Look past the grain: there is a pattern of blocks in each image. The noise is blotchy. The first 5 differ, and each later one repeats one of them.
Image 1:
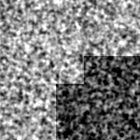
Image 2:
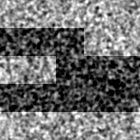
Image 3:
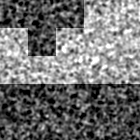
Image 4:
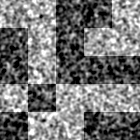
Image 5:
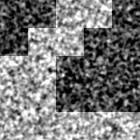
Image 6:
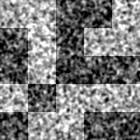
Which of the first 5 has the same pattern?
4
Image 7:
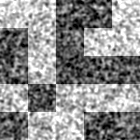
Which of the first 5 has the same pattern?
4
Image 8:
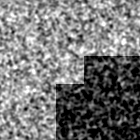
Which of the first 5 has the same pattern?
1
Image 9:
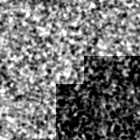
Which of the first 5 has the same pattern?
1
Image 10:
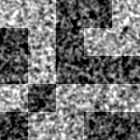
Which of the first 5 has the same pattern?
4
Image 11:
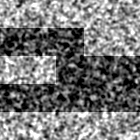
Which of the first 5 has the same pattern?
2
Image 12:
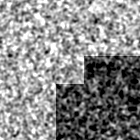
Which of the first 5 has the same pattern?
1
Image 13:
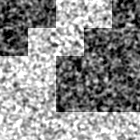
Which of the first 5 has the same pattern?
5
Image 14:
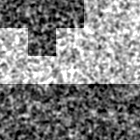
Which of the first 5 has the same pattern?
3
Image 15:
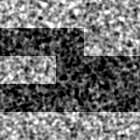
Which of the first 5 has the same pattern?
2
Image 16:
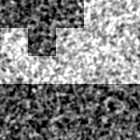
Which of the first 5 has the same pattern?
3
